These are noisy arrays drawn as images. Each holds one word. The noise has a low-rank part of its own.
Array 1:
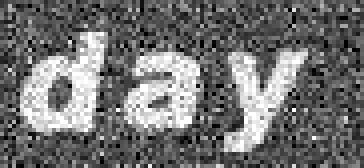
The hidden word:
day
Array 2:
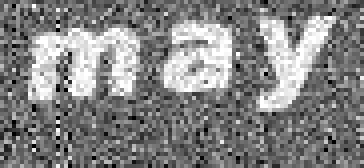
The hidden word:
may
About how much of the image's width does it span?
nearly all
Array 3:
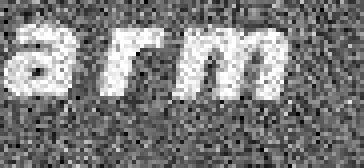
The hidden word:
arm
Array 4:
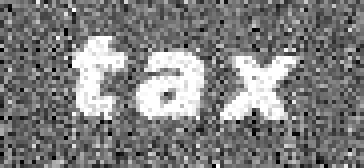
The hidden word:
tax
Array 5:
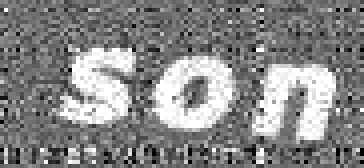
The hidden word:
son
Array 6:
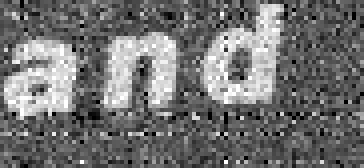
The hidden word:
and
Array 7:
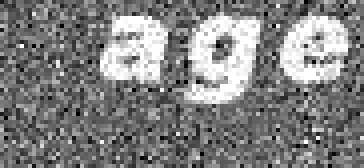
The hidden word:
age
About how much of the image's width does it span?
two thirds
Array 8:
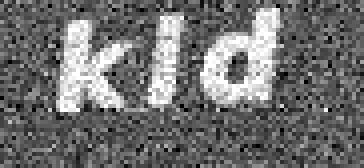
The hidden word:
kid
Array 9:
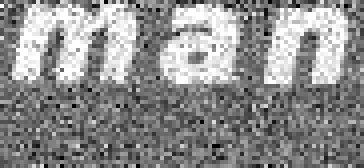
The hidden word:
man
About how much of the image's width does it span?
nearly all
